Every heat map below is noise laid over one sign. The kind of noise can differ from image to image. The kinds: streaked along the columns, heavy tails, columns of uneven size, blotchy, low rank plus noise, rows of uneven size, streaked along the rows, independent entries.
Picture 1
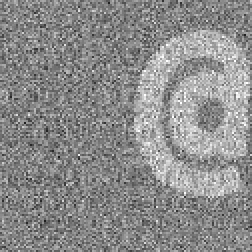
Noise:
low rank plus noise
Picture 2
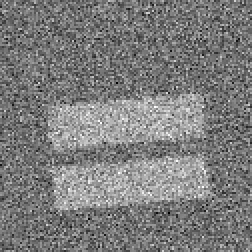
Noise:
independent entries
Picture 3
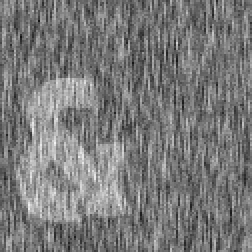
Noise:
streaked along the columns
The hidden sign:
ampersand
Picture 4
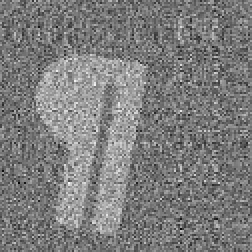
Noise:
low rank plus noise
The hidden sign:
pilcrow
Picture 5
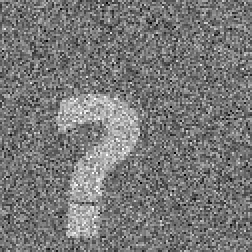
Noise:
independent entries
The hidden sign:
question mark
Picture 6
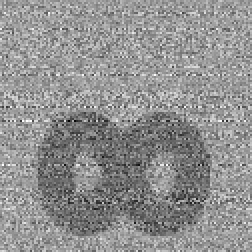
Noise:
rows of uneven size
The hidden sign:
infinity sign
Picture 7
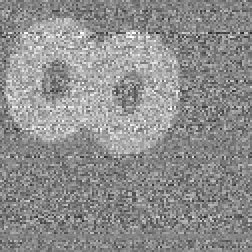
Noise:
rows of uneven size
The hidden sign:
infinity sign
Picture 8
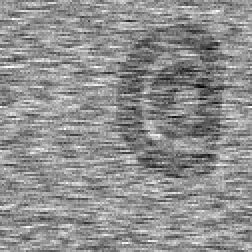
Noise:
streaked along the rows
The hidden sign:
at sign
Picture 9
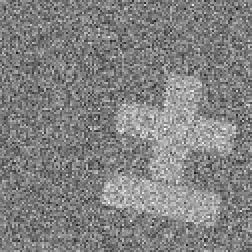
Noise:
low rank plus noise
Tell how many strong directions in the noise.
five to eight
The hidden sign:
plus-minus sign
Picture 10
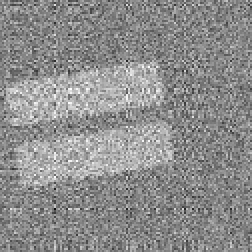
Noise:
low rank plus noise
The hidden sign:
equals sign
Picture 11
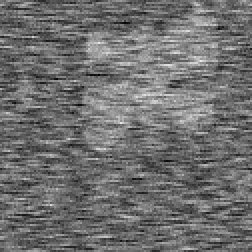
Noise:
streaked along the rows
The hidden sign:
not-equal sign
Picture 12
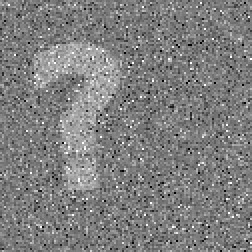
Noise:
heavy tails
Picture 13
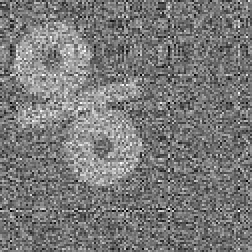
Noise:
low rank plus noise
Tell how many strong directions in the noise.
one
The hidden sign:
percent sign
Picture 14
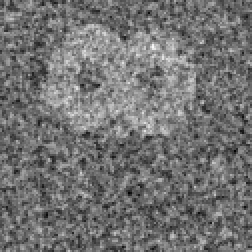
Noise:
blotchy
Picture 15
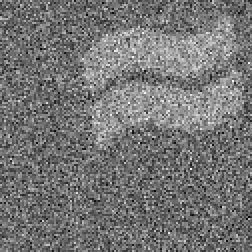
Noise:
independent entries
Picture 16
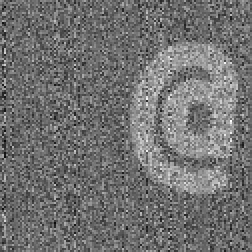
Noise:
columns of uneven size
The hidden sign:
at sign
